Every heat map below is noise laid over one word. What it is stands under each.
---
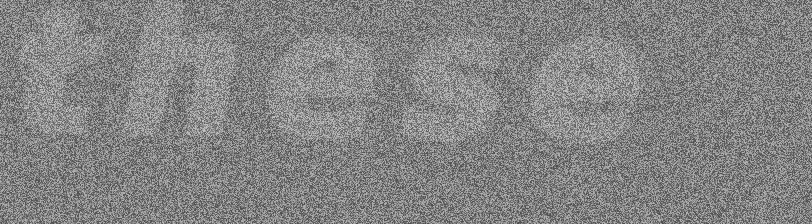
these
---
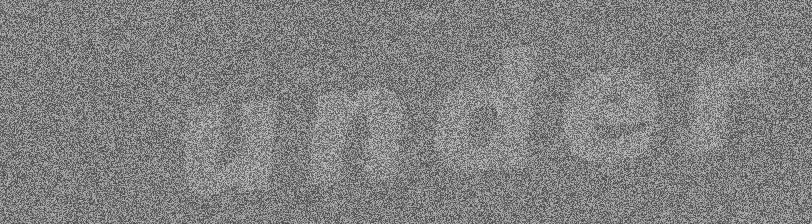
under
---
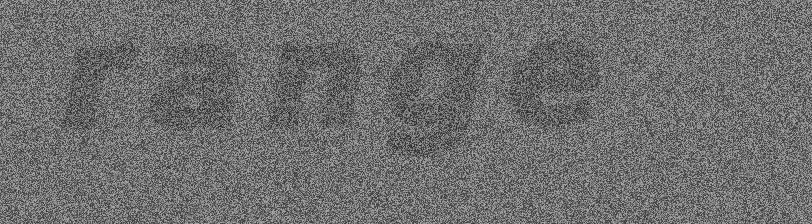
range
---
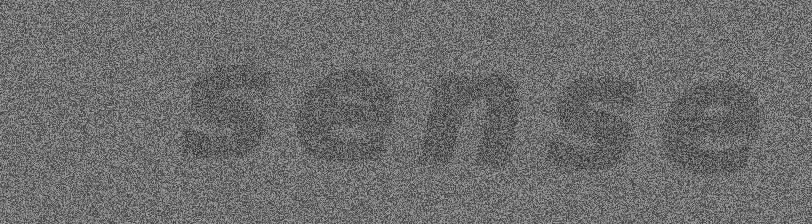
sense
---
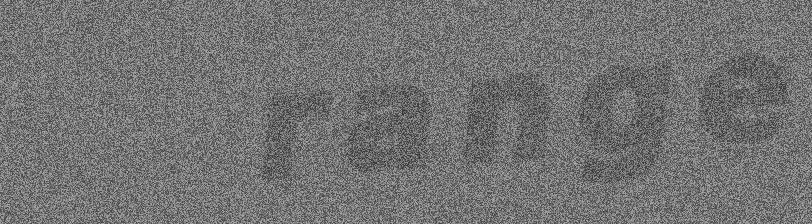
range
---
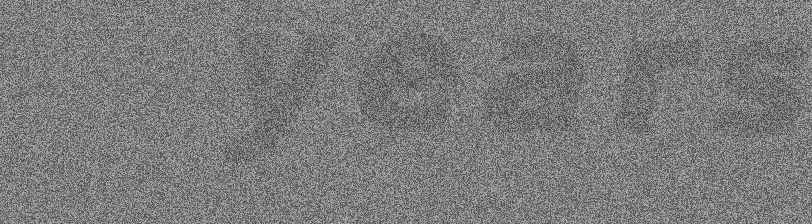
years
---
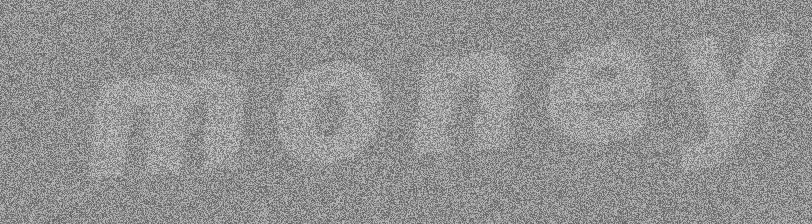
money
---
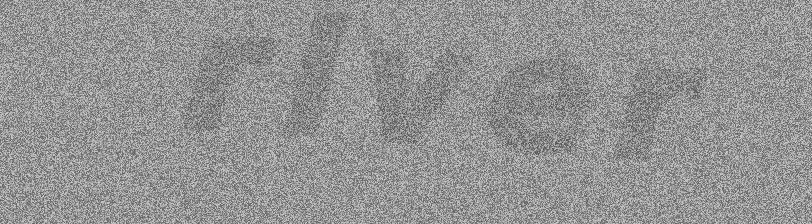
river
